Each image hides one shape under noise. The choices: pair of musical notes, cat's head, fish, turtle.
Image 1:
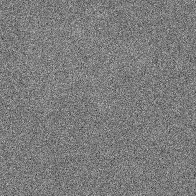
turtle
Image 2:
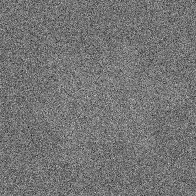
turtle
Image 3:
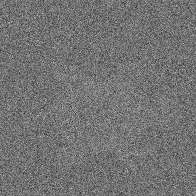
turtle
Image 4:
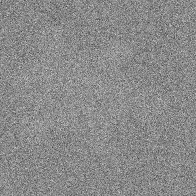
turtle
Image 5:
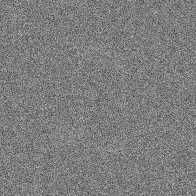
pair of musical notes
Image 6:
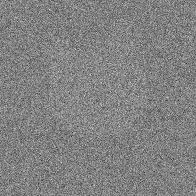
cat's head
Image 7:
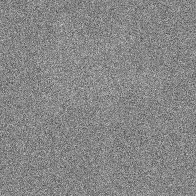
turtle
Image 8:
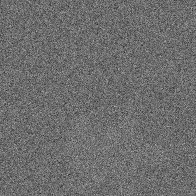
turtle
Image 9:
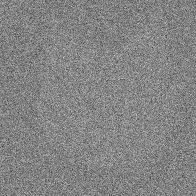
cat's head
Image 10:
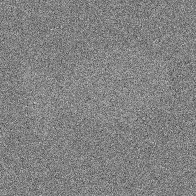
fish
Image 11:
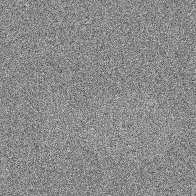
fish
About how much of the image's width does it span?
two thirds
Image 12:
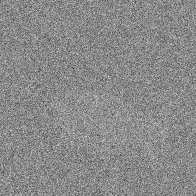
fish
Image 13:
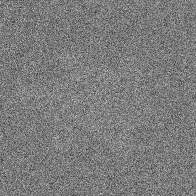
turtle
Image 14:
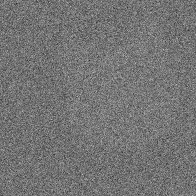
cat's head
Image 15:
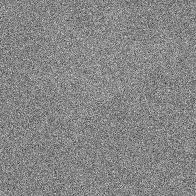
turtle
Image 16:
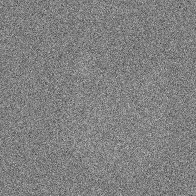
cat's head
